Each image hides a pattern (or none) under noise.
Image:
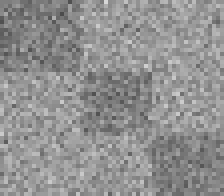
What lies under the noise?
blocks along the diagonal
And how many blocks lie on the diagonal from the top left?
3
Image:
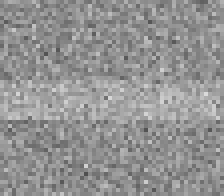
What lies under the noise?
one band of rows
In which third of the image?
middle
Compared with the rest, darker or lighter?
lighter
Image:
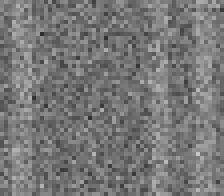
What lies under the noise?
bands of columns
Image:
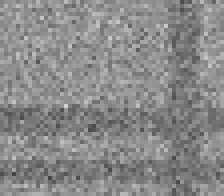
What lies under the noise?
bands of rows crossing bands of columns
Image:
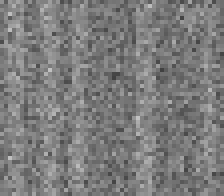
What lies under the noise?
bands of columns
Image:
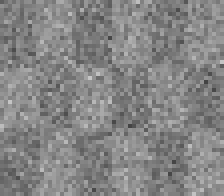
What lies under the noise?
a checkerboard
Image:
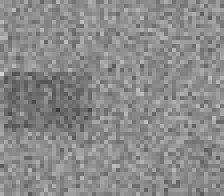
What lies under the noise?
one block
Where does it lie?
middle left
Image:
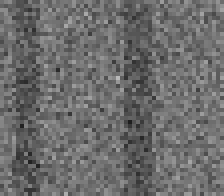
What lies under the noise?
bands of columns
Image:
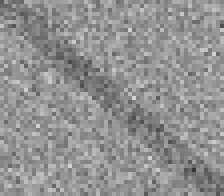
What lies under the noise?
a diagonal band
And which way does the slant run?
top left to bottom right
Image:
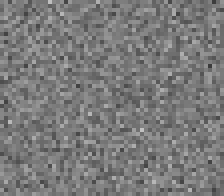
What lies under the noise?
only noise
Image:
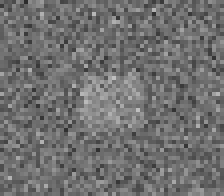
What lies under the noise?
one block
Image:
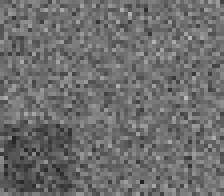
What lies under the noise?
one block
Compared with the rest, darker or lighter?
darker
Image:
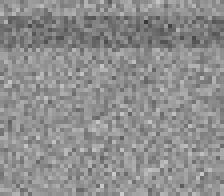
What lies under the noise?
one band of rows
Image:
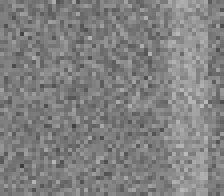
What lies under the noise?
one band of columns
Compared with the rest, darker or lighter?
lighter
